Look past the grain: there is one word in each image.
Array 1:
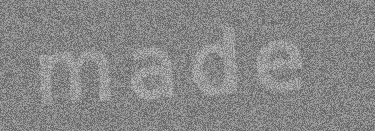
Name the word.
made
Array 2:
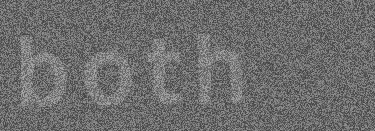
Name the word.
both
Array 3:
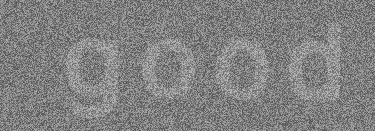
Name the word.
good
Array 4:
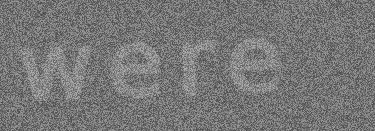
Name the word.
were
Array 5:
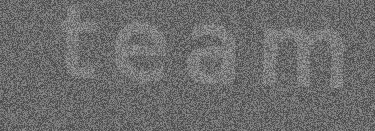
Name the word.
team
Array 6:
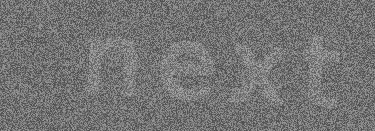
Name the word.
next
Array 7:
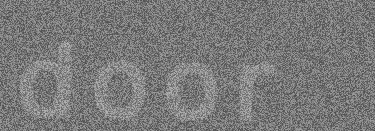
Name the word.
door
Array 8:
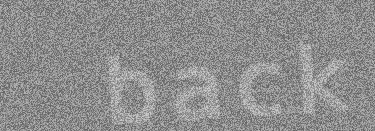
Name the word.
back
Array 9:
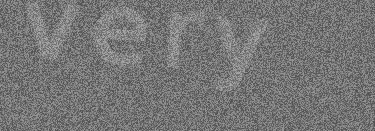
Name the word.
very
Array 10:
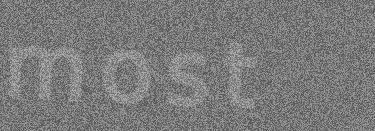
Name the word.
most
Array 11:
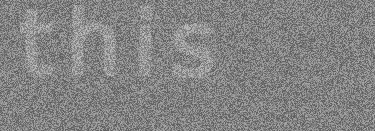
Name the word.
this
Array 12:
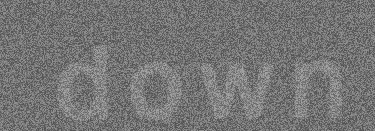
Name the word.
down
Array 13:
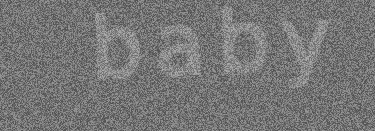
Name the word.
baby
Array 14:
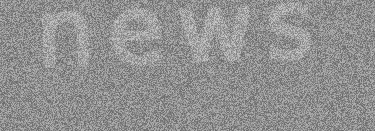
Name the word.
news
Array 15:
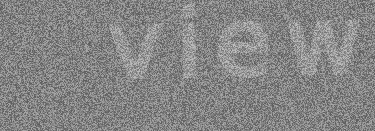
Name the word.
view
